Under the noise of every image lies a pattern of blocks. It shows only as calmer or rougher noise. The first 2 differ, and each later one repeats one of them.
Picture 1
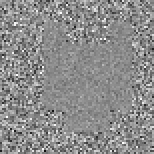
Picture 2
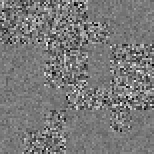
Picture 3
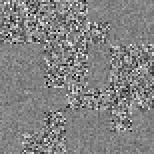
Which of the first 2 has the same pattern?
2
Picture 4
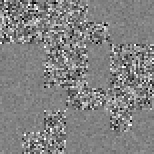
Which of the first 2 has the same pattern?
2
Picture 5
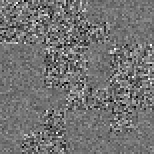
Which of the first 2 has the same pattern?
2
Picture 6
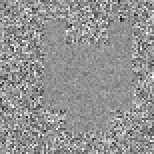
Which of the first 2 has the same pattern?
1
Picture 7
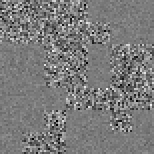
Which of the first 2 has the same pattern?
2
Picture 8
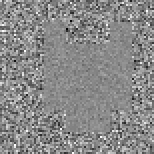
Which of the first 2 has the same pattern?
1
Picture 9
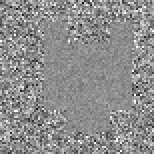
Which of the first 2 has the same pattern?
1
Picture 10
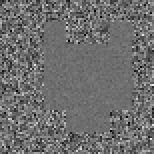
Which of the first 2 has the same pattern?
1
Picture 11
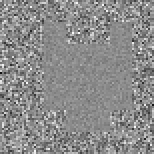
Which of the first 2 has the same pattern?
1
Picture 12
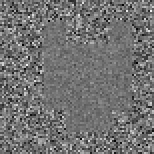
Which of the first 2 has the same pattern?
1
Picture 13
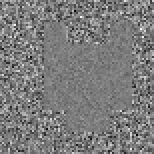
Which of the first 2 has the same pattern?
1
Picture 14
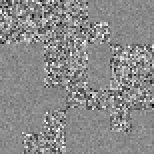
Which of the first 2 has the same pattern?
2
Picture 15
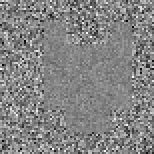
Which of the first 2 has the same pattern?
1
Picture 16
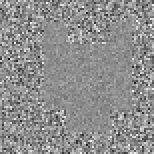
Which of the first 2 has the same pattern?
1
